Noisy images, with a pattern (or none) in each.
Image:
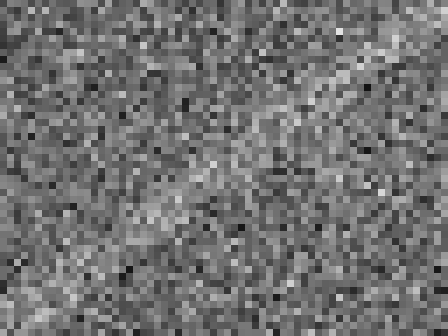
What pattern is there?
a diagonal band
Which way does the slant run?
bottom left to top right
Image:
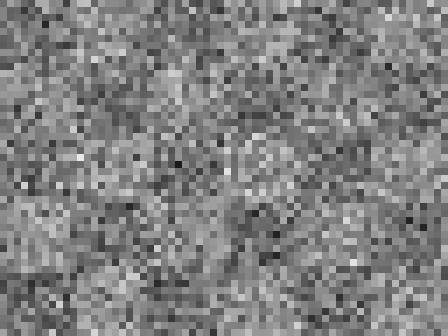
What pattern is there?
a checkerboard
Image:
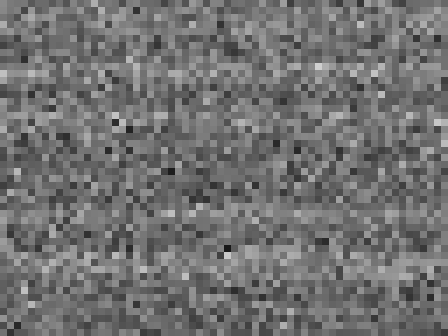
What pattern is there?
bands of rows
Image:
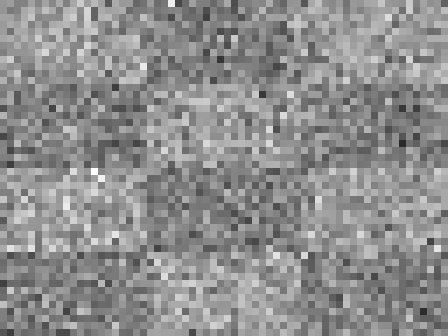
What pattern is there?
a checkerboard
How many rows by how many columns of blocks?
4 by 3
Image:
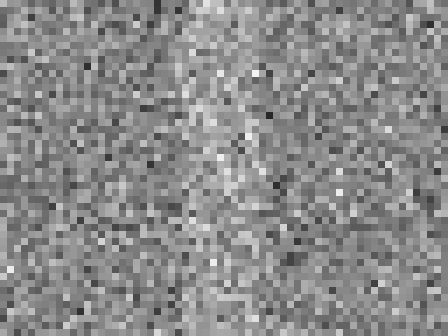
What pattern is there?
one band of columns
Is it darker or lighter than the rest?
lighter
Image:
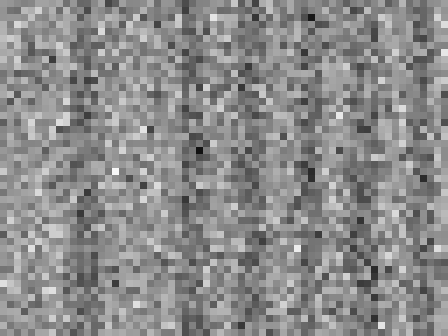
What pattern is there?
bands of columns
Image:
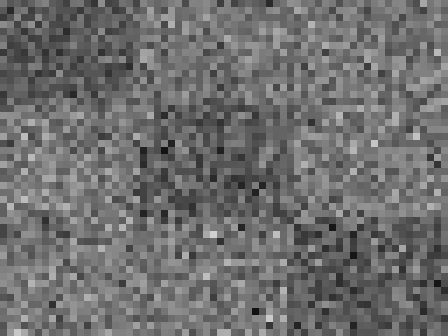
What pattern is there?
blocks along the diagonal
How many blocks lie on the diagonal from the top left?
3
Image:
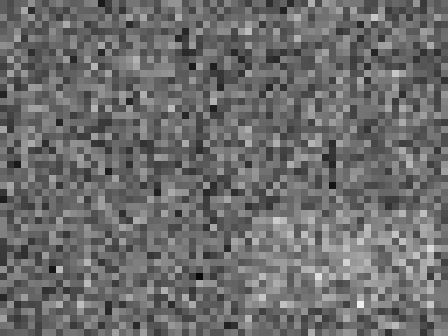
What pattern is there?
one block
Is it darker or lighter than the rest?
lighter
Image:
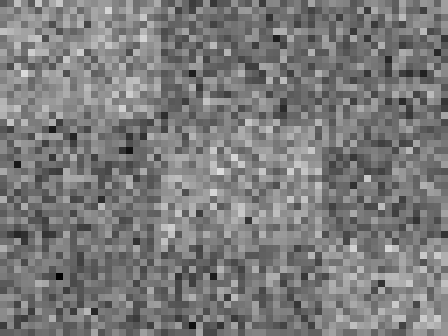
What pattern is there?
blocks along the diagonal
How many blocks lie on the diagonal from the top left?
3
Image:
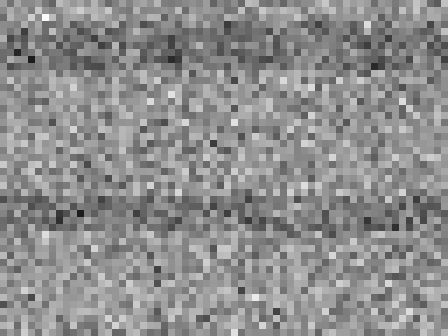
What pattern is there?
bands of rows
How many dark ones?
2
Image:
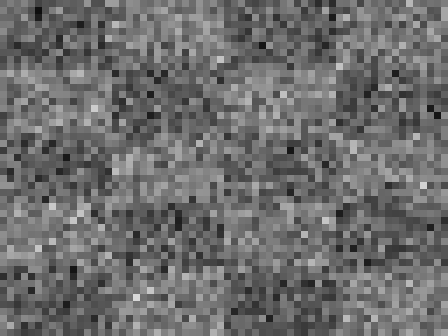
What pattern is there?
a checkerboard
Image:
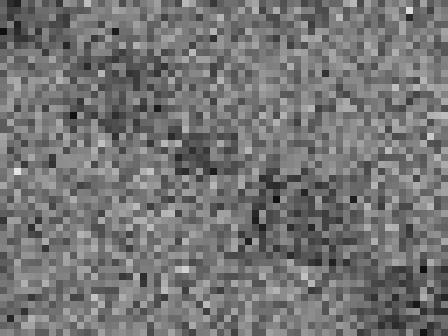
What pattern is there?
blocks along the diagonal
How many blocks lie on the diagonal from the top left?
5
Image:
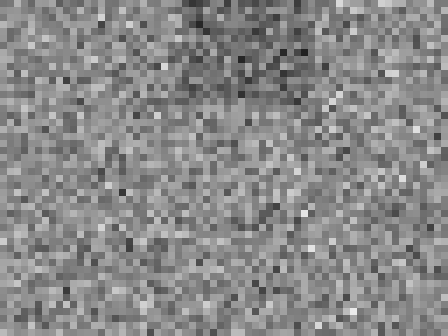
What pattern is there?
one block
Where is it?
top middle
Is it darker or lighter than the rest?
darker
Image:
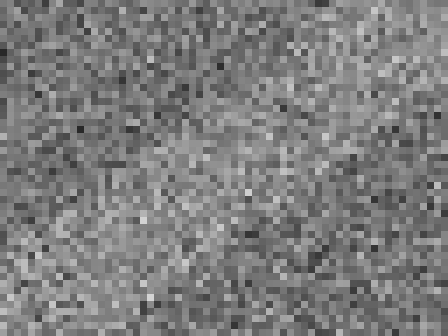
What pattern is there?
a diagonal band
